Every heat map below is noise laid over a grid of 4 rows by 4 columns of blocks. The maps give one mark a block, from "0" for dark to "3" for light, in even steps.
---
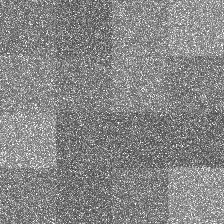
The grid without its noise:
1 0 2 3
2 1 2 1
3 0 0 0
1 0 1 3
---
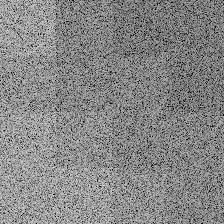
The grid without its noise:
3 1 0 0
2 1 1 0
3 2 1 1
3 3 2 1
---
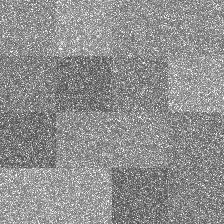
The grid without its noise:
2 3 2 2
1 0 1 3
0 2 2 1
3 3 0 1
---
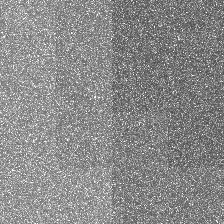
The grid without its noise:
3 2 0 0
3 2 0 0
3 2 1 0
3 3 1 1
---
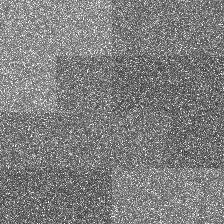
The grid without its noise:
3 3 1 1
3 1 0 0
1 1 1 0
0 0 2 2
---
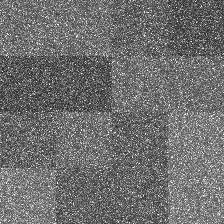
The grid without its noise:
2 2 1 0
0 0 2 2
1 2 1 3
3 1 1 3
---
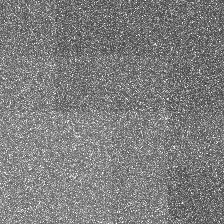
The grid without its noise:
1 0 0 0
2 1 1 0
3 3 2 1
3 3 2 0
